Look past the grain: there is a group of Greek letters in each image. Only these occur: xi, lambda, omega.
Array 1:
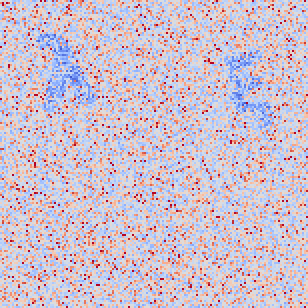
top left: lambda; top right: xi
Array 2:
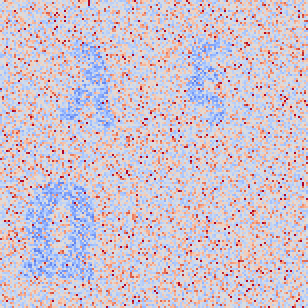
top left: lambda; top right: xi; bottom left: omega
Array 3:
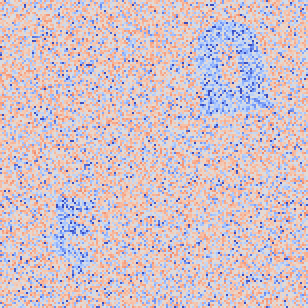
top right: omega; bottom left: xi
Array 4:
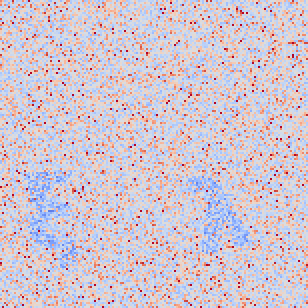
bottom left: xi; bottom right: lambda
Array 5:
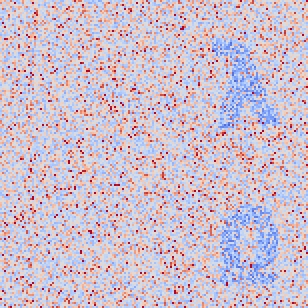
top right: lambda; bottom right: omega
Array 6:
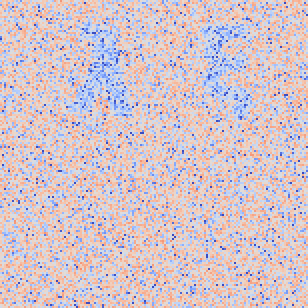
top left: lambda; top right: xi
